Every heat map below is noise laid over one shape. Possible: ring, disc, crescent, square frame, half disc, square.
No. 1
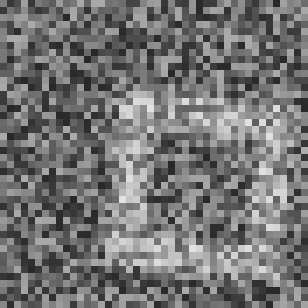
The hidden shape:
square frame
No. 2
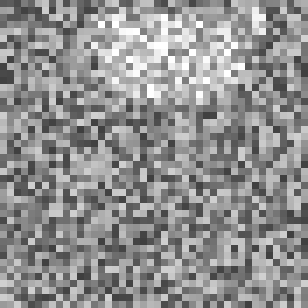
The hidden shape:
half disc
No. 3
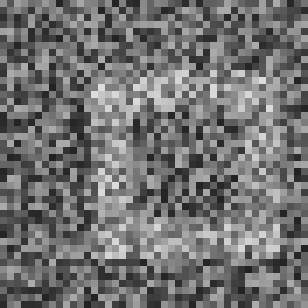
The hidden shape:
square frame
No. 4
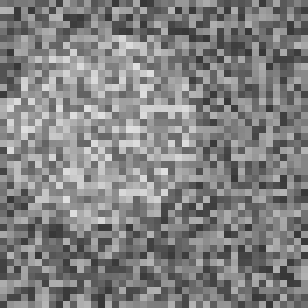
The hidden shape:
disc
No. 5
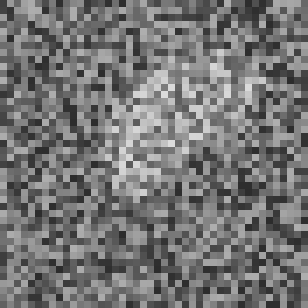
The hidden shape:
half disc
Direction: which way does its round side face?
up and left
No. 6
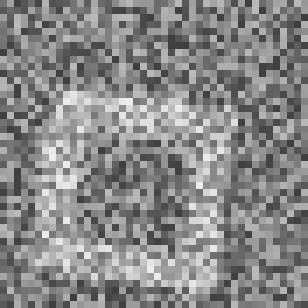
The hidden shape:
square frame
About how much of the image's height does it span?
two thirds
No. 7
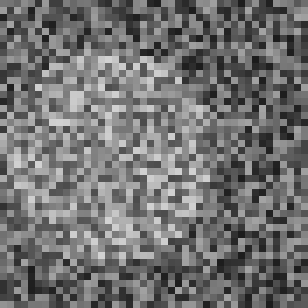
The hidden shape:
disc
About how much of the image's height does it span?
two thirds
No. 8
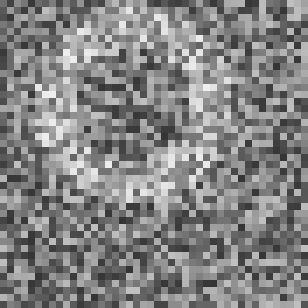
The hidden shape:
ring
